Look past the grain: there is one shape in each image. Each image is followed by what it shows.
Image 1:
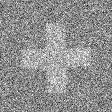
cross
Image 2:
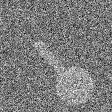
lollipop
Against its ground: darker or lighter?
lighter
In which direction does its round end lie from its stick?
down and right
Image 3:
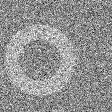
ring
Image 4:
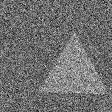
triangle
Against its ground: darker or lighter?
lighter
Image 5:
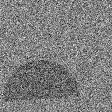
half disc
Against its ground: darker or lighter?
darker
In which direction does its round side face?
up
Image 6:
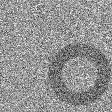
ring
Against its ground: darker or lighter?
darker
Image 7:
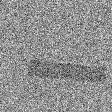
bar
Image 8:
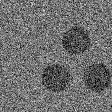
three dots
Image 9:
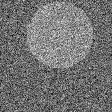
disc
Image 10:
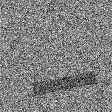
bar
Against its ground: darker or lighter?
darker
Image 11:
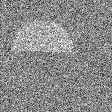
half disc
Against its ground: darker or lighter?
lighter
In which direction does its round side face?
up
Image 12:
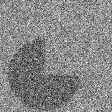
disc with a wedge cut out
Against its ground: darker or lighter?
darker
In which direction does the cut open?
up and right
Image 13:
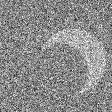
crescent
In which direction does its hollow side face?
down and left
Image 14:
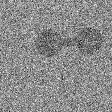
dumbbell
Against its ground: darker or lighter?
darker
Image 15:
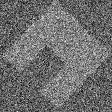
square with a notch
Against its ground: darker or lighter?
lighter
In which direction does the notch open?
down and left
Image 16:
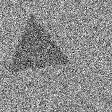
triangle
